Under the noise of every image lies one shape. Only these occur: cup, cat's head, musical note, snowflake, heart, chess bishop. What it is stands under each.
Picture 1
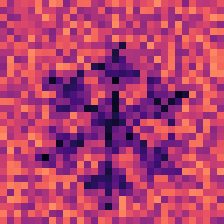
snowflake
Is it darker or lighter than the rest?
darker
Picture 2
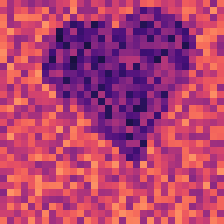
heart
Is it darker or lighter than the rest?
darker
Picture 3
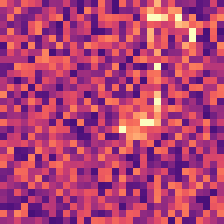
musical note
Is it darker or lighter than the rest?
lighter
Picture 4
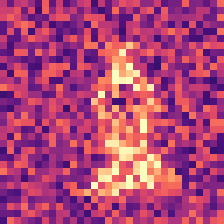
chess bishop
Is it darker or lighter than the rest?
lighter
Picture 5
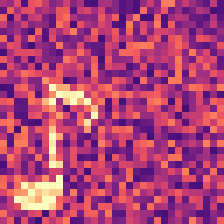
musical note
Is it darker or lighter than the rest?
lighter
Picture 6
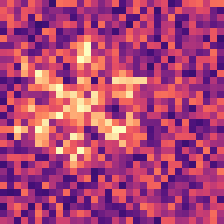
snowflake
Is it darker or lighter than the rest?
lighter
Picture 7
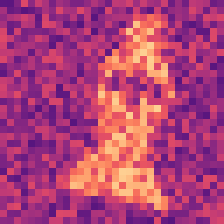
chess bishop
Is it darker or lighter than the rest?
lighter
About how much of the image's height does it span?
nearly all
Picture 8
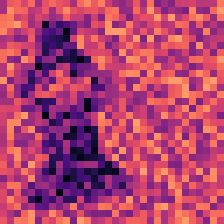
chess bishop
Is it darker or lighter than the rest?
darker
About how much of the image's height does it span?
nearly all
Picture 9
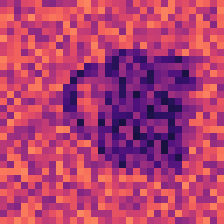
cup
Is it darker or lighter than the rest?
darker
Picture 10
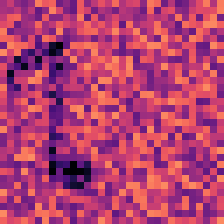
musical note
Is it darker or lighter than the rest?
darker
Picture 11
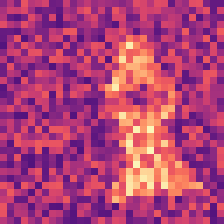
chess bishop
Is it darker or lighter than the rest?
lighter
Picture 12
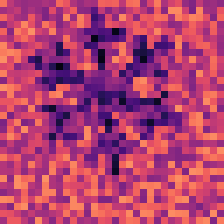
snowflake
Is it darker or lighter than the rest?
darker
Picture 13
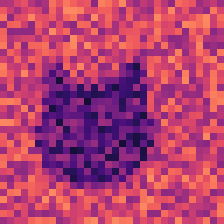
cat's head
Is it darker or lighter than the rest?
darker
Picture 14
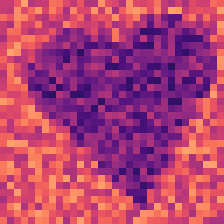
heart
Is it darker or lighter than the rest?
darker
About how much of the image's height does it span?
nearly all
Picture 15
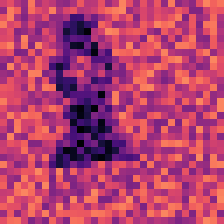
chess bishop
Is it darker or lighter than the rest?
darker
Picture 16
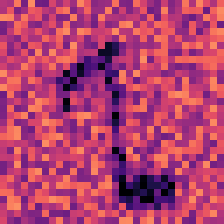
musical note
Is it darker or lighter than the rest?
darker
